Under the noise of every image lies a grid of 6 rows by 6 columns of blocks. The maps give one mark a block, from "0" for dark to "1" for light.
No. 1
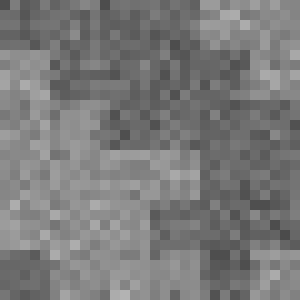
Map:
0 0 0 0 1 1
1 0 0 0 0 1
1 1 0 0 0 0
1 1 1 1 0 0
1 1 1 0 0 0
0 1 1 1 0 1
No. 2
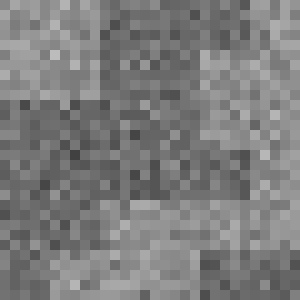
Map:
1 1 0 0 0 1
1 1 0 0 1 1
0 0 0 0 1 1
0 0 0 0 0 1
0 0 1 1 1 1
0 1 1 1 0 0
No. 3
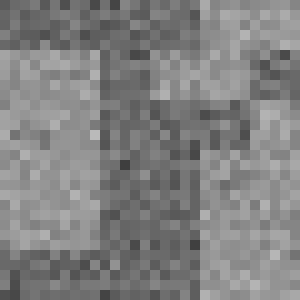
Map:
0 0 0 0 1 1
1 1 0 1 1 0
1 1 0 0 0 1
1 1 0 0 1 1
1 1 0 0 1 1
0 0 0 0 1 1
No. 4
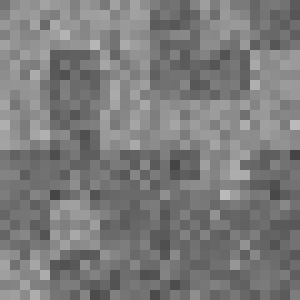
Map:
1 1 1 0 1 0
1 0 1 0 0 1
1 0 1 1 1 1
0 0 0 0 1 0
0 1 0 0 0 0
1 0 0 0 0 0
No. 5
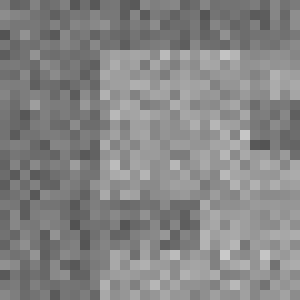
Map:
0 0 0 0 0 0
0 0 1 1 1 1
0 0 1 1 1 0
0 0 1 1 1 1
0 0 0 0 1 1
0 0 1 1 1 1
